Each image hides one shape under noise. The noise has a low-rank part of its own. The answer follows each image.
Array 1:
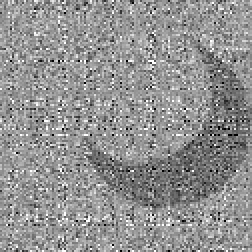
crescent
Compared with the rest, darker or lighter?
darker
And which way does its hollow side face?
up and left
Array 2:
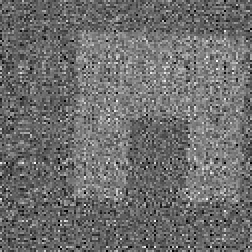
square with a notch
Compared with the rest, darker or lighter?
lighter
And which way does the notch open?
down
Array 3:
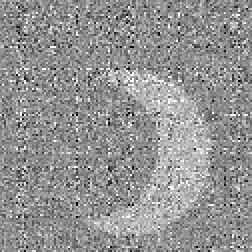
crescent
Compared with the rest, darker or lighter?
lighter
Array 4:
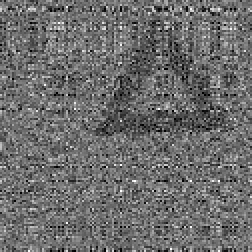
triangle frame
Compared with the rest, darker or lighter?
darker
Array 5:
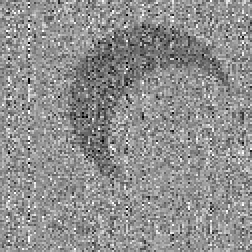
crescent
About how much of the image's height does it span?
two thirds
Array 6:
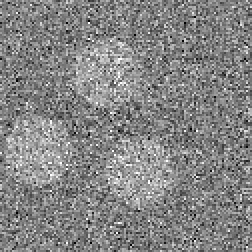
three dots
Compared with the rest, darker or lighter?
lighter
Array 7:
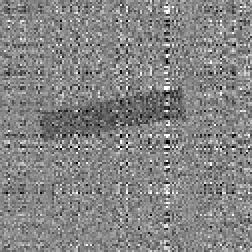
bar
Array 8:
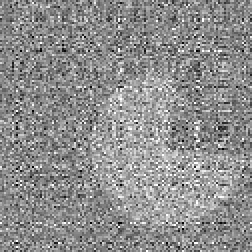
disc with a wedge cut out
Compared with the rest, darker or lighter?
lighter
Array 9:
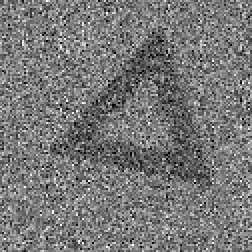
triangle frame
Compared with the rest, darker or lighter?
darker
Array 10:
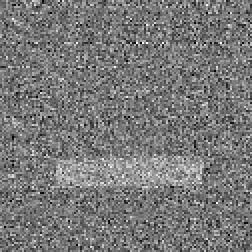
bar
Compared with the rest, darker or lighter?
lighter
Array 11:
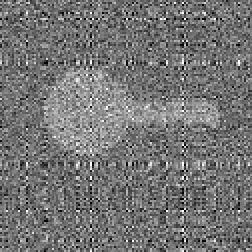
lollipop
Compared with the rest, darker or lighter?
lighter
